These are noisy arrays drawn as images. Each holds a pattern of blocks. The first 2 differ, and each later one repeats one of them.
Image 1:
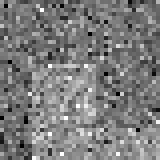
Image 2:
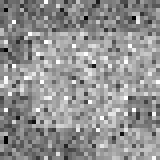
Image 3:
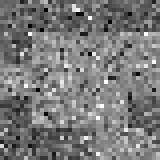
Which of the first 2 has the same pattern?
2
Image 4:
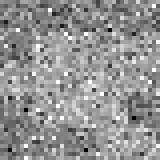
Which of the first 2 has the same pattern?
2
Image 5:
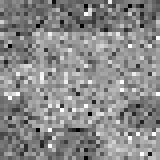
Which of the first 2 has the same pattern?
2
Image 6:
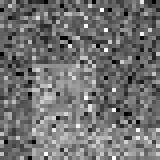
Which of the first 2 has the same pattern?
1
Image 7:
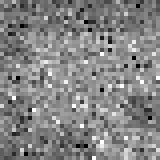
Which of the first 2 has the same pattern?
2
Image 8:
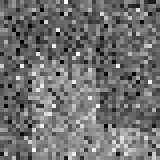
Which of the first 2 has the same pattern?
1
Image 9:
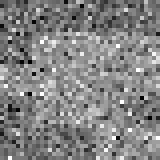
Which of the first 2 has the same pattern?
2
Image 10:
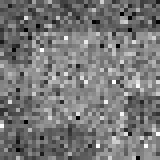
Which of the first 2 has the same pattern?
2
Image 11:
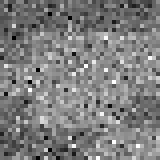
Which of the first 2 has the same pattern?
2
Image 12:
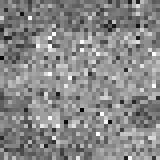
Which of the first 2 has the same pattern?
2
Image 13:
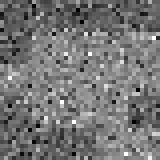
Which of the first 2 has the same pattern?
2
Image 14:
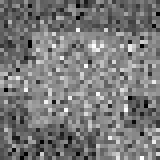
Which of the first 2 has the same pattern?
2
